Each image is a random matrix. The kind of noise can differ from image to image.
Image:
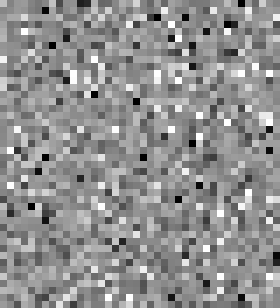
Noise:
heavy tails
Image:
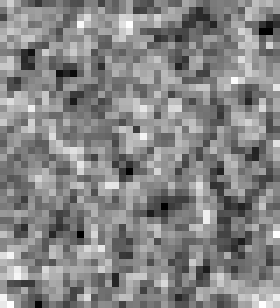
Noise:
blotchy
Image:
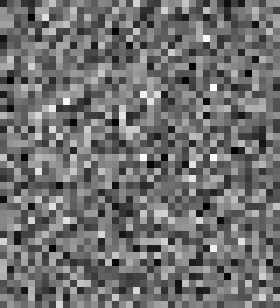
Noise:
independent entries
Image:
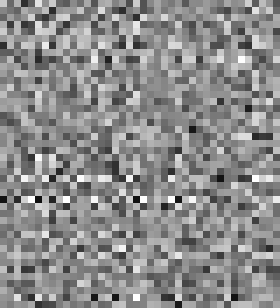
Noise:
low rank plus noise
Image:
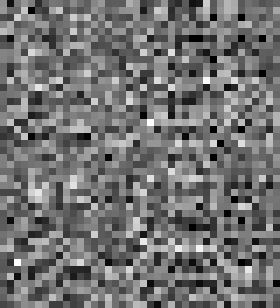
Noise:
low rank plus noise
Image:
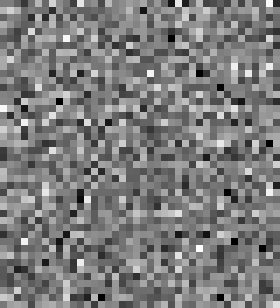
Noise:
low rank plus noise
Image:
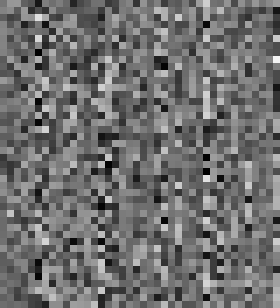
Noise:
columns of uneven size
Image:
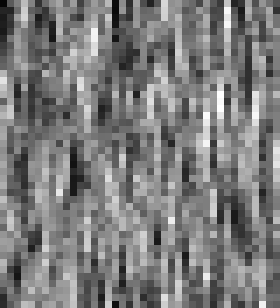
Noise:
streaked along the columns
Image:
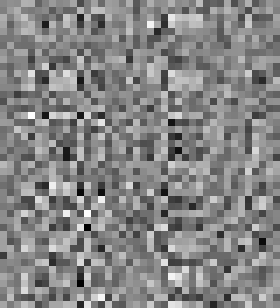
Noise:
low rank plus noise
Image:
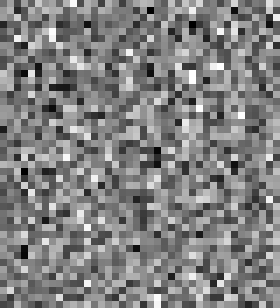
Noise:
low rank plus noise
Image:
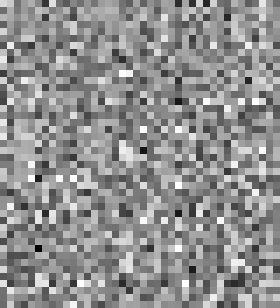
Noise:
low rank plus noise
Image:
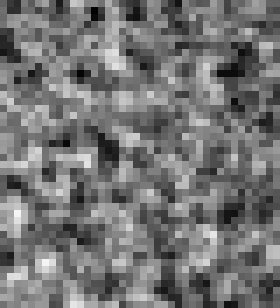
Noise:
blotchy
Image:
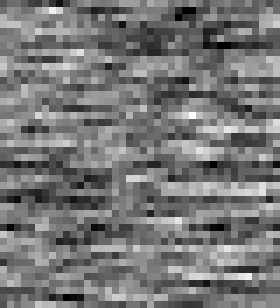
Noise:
streaked along the rows
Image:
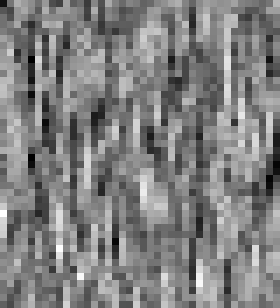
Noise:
streaked along the columns
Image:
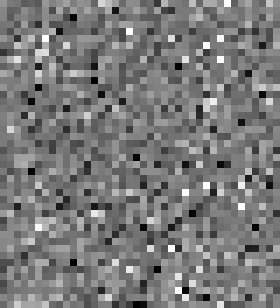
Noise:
heavy tails
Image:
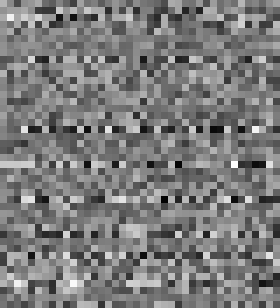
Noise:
rows of uneven size
